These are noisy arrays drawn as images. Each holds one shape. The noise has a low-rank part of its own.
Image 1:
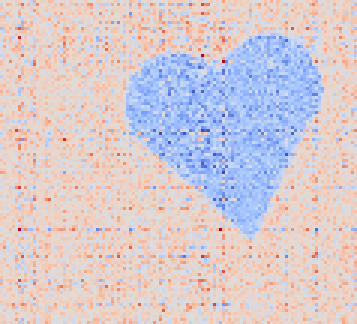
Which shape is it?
heart
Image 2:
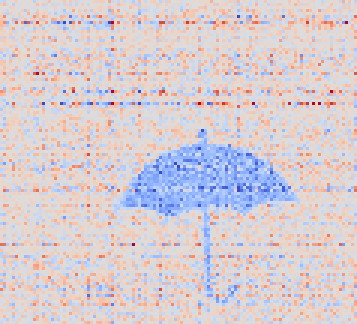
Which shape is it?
umbrella
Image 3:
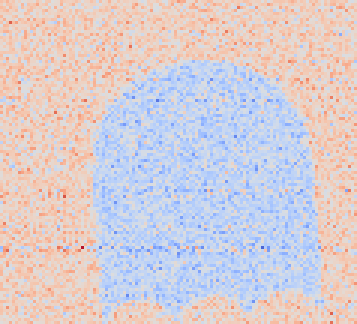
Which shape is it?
ghost
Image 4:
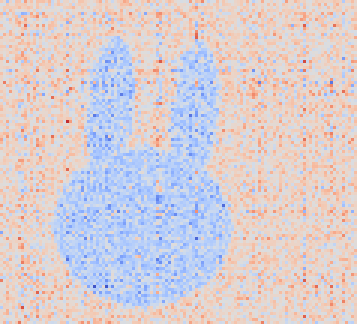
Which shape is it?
rabbit's head
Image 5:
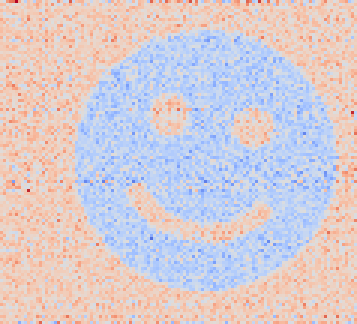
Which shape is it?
smiling face
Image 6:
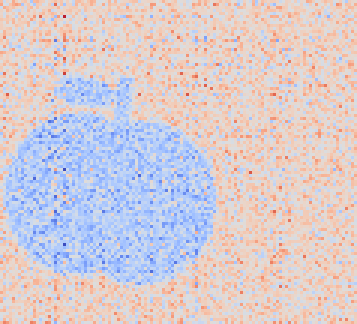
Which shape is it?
apple
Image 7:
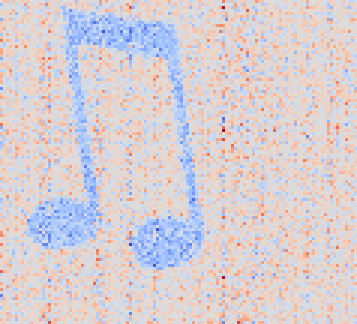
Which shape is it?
pair of musical notes
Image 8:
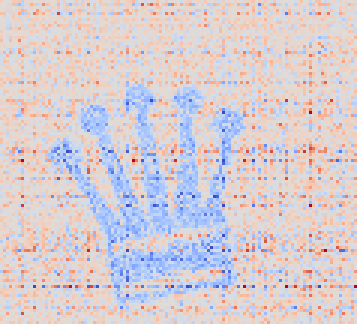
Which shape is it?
chess queen
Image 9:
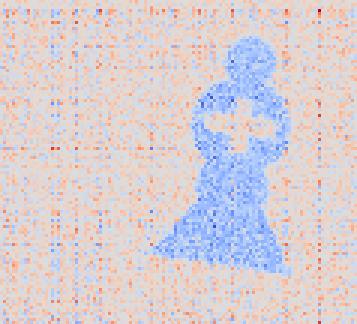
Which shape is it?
chess bishop
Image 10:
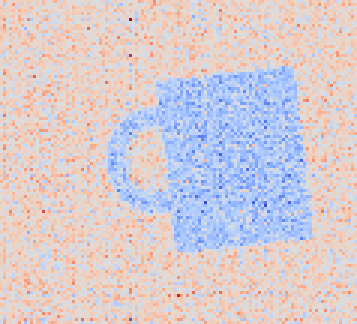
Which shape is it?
cup
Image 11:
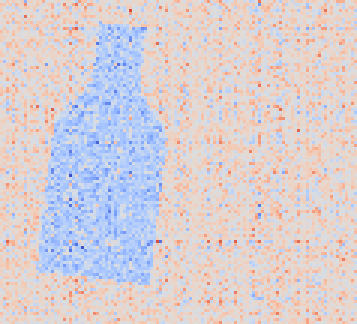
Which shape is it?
bottle
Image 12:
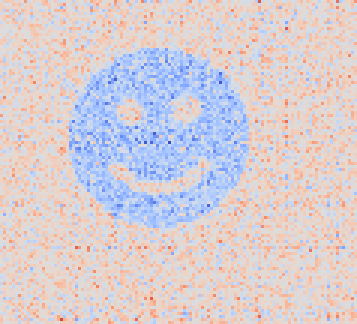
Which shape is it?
smiling face
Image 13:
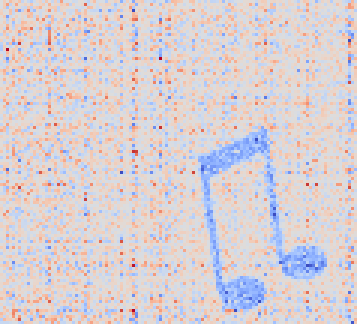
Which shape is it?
pair of musical notes
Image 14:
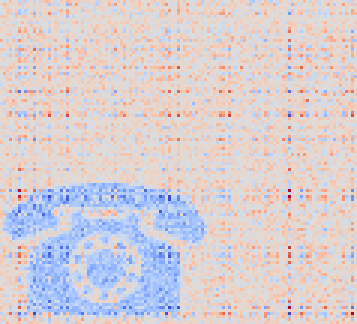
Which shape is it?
telephone
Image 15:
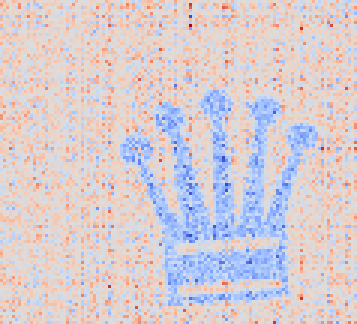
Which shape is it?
chess queen
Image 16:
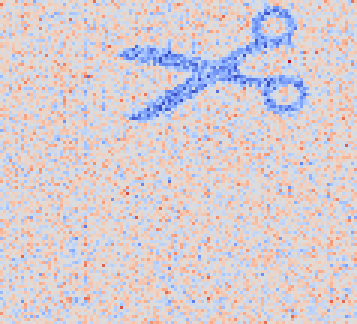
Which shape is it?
pair of scissors
